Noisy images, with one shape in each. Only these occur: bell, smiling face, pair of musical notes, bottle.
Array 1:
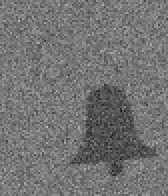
dark bell
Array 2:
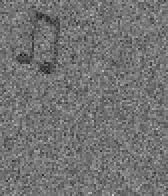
dark pair of musical notes, top left
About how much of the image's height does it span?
a third
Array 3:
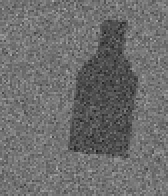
dark bottle
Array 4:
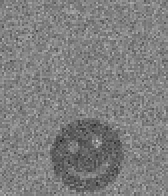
dark smiling face, bottom middle
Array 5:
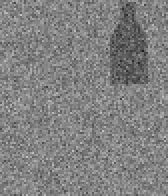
dark bottle, top right
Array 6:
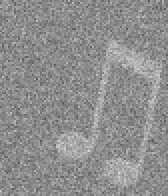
light pair of musical notes
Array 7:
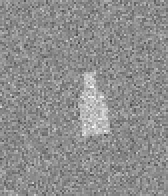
light bottle, centre
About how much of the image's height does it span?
a third
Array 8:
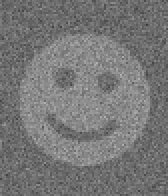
light smiling face
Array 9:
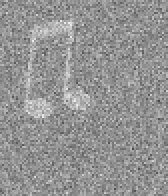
light pair of musical notes
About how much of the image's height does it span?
half
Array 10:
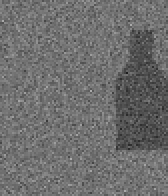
dark bottle
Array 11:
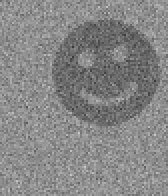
dark smiling face
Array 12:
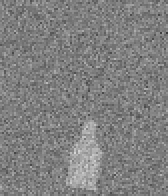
light bottle, bottom middle
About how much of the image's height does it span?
a third
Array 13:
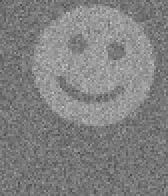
light smiling face
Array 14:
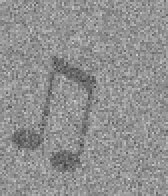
dark pair of musical notes
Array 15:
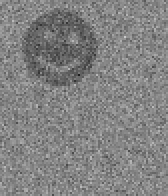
dark smiling face
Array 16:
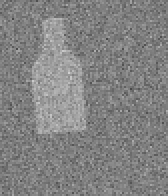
light bottle
